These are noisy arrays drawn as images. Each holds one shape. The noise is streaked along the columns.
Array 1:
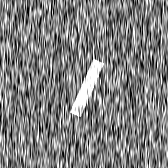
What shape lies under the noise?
bar
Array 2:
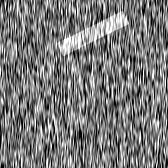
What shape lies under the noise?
bar
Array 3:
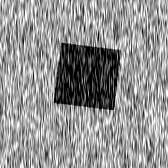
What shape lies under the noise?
square
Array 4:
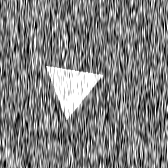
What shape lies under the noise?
triangle
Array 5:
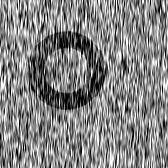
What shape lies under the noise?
ring
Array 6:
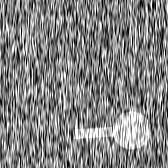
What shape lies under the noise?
lollipop
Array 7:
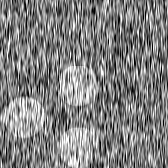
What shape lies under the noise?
three dots
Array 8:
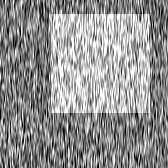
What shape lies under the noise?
square
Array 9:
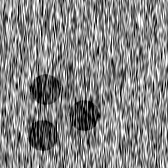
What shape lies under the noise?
three dots
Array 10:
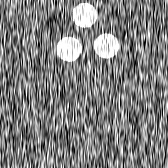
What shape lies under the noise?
three dots
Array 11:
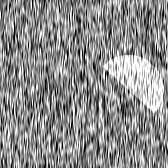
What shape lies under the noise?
half disc
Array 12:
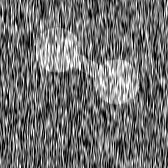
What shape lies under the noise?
dumbbell
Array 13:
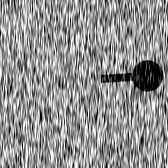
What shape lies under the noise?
lollipop
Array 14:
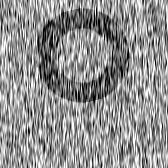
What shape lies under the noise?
ring
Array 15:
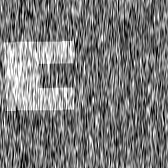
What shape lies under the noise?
square with a notch
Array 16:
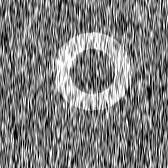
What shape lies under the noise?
ring
